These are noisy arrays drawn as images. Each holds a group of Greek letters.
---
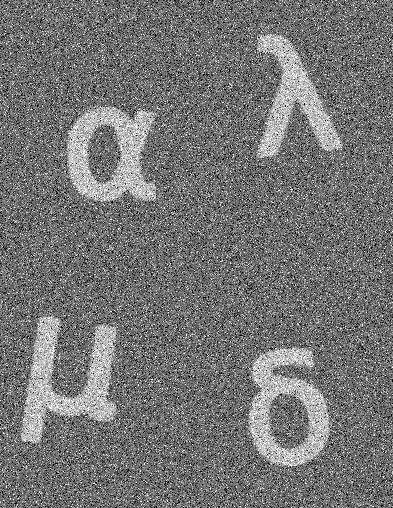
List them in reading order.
top left: alpha; top right: lambda; bottom left: mu; bottom right: delta
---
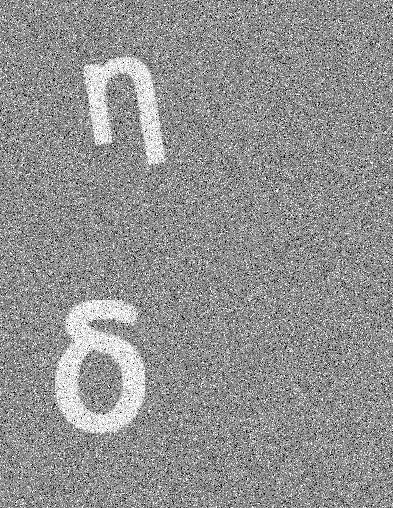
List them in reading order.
top left: eta; bottom left: delta
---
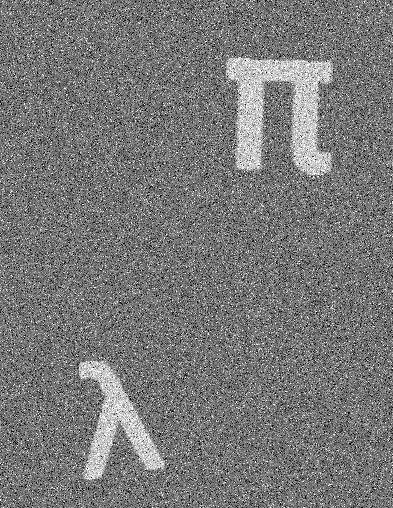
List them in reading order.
top right: pi; bottom left: lambda
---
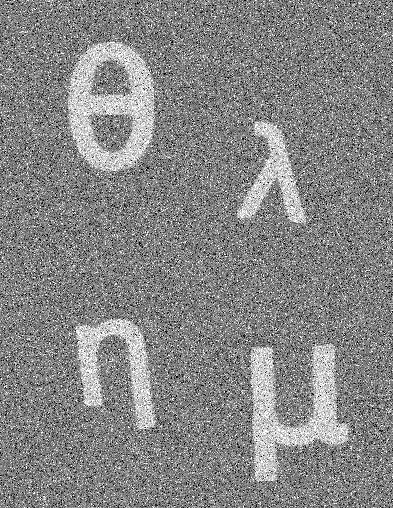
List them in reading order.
top left: theta; top right: lambda; bottom left: eta; bottom right: mu
